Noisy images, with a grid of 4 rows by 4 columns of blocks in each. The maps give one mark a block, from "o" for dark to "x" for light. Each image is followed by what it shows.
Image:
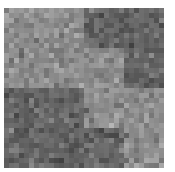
x x o o
x x x o
o o x x
o o o x
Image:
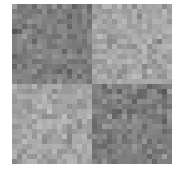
o o x x
o o x x
x x o o
x x o o
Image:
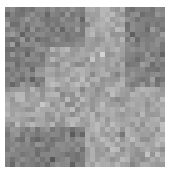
o o x o
o x x o
x x x x
o o x x
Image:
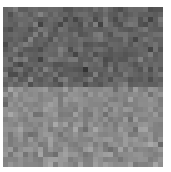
o o o o
o o o o
x x x x
x x x x
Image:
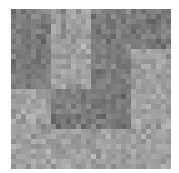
o x o o
o x o x
x o o x
x x x x
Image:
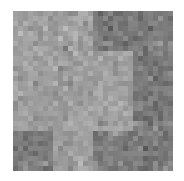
x x o o
x x x o
x x x o
o x o o
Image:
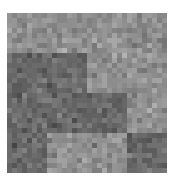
x x x x
o o x x
o o o x
o x x o
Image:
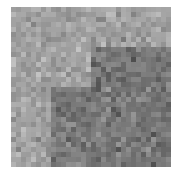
x x x x
x x o o
x o o o
x o o o
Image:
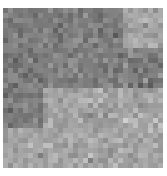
o o o x
o o o o
o x x x
x x x x
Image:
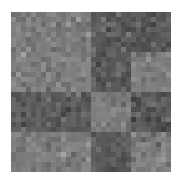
x x o o
x x o x
o o x o
x x o x
